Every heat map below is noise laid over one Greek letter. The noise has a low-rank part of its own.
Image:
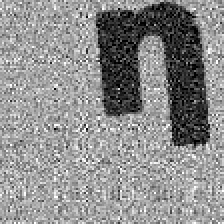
eta
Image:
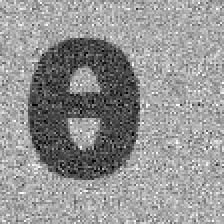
theta
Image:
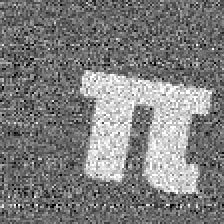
pi
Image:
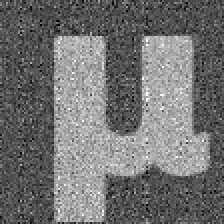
mu
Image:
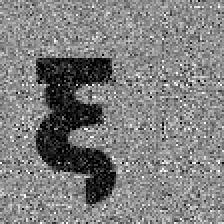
xi
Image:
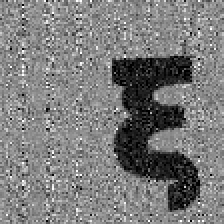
xi
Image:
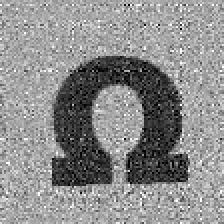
omega
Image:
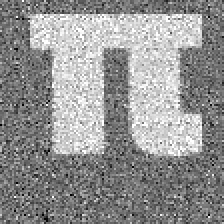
pi
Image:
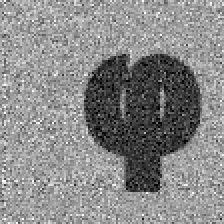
phi
